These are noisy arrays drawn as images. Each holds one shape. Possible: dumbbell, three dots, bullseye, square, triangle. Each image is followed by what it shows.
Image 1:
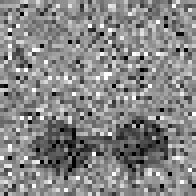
dumbbell
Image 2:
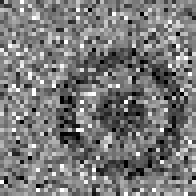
bullseye
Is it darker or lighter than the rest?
darker
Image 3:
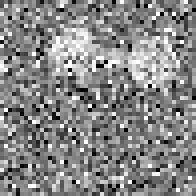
dumbbell
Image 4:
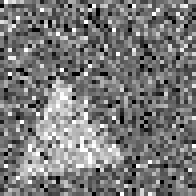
triangle
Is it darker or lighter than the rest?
lighter
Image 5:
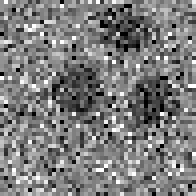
three dots
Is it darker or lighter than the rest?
darker
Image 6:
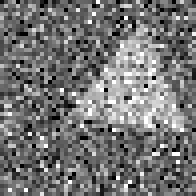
triangle
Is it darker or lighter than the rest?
lighter
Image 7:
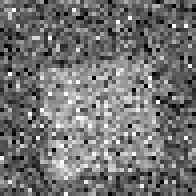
square
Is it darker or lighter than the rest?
lighter
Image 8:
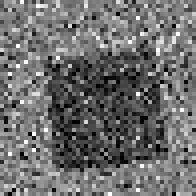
square
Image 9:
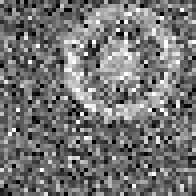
bullseye
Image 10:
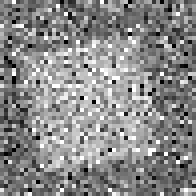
square
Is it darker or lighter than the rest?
lighter
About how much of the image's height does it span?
two thirds
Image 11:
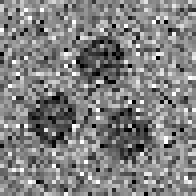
three dots
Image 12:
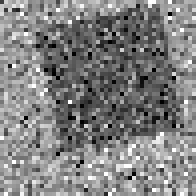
square
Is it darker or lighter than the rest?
darker
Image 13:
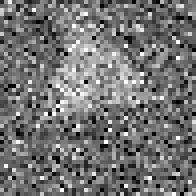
triangle
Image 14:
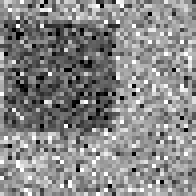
square
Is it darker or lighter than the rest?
darker
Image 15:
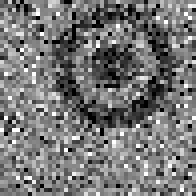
bullseye
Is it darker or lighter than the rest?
darker
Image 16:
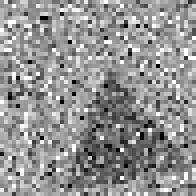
triangle
